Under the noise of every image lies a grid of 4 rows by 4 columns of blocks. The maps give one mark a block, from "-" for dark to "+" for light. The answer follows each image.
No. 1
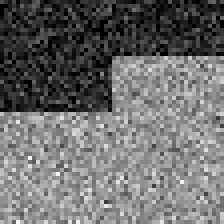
----
--++
++++
++++
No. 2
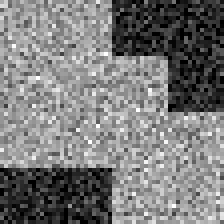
++--
+++-
++++
--++
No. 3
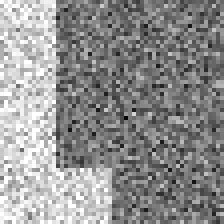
+---
+---
+---
++--
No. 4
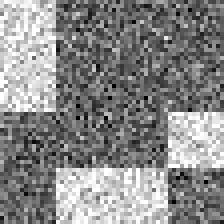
+---
+---
---+
-++-
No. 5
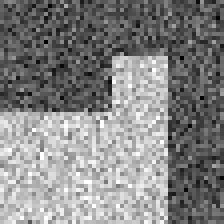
----
--+-
+++-
+++-
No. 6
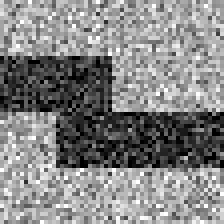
++++
--++
+---
++++
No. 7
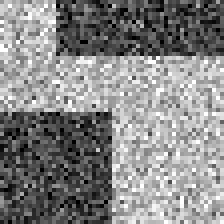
+---
++++
--++
--++
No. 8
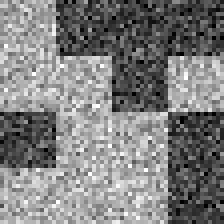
+---
++-+
-++-
+++-
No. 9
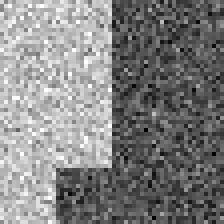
++--
++--
++--
+---
